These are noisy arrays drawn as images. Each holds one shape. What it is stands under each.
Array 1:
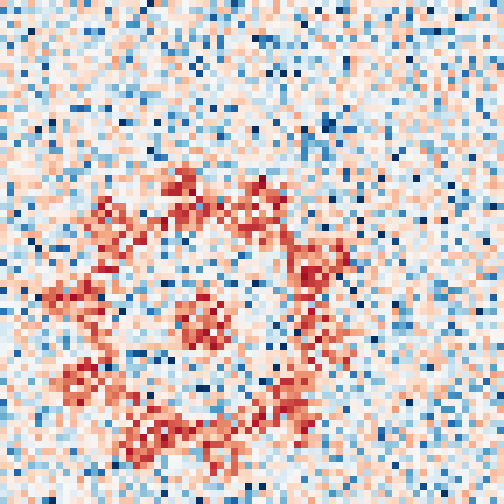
gear
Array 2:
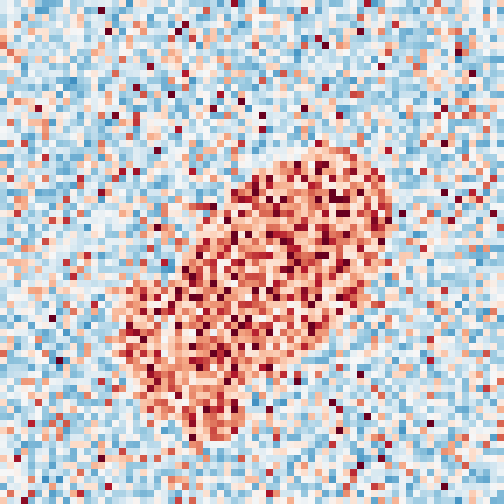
footprint
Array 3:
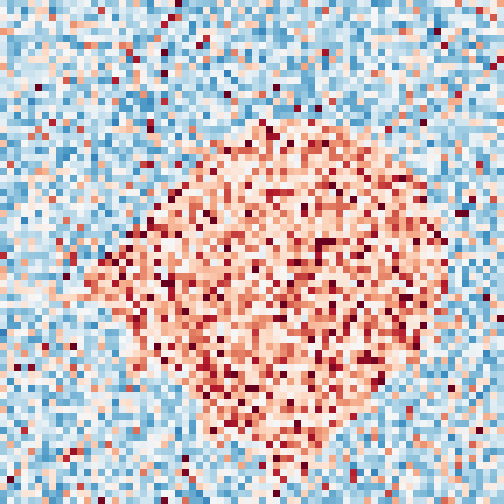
ghost
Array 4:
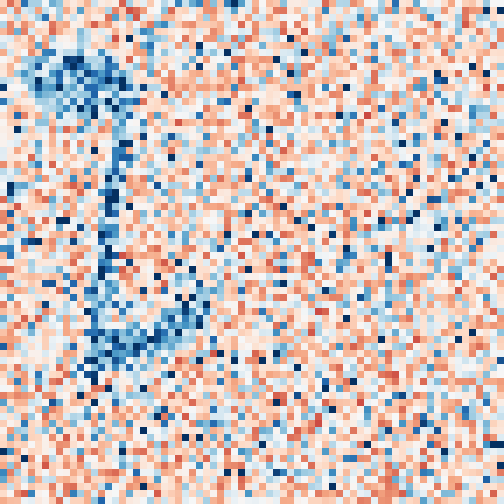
musical note
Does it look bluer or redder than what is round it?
bluer
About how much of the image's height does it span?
two thirds
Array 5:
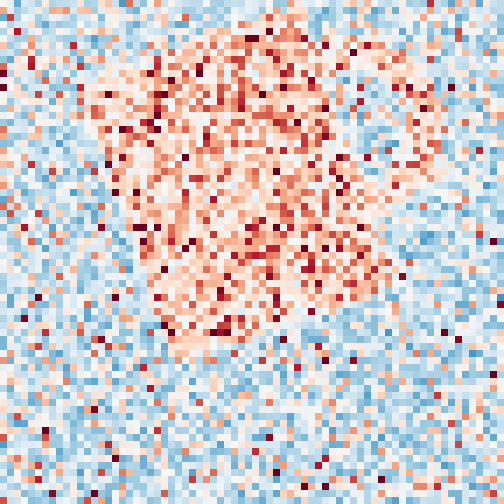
cup
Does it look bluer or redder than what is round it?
redder
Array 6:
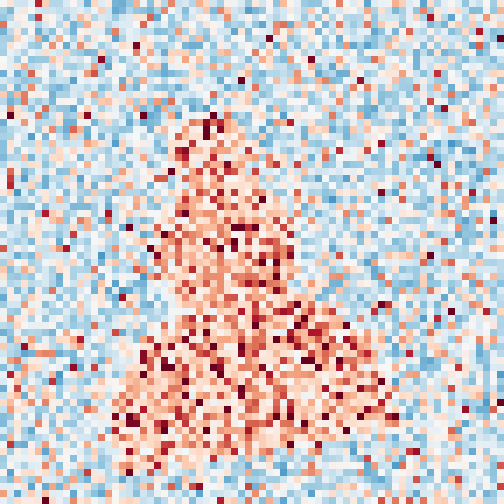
chess pawn
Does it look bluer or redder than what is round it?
redder
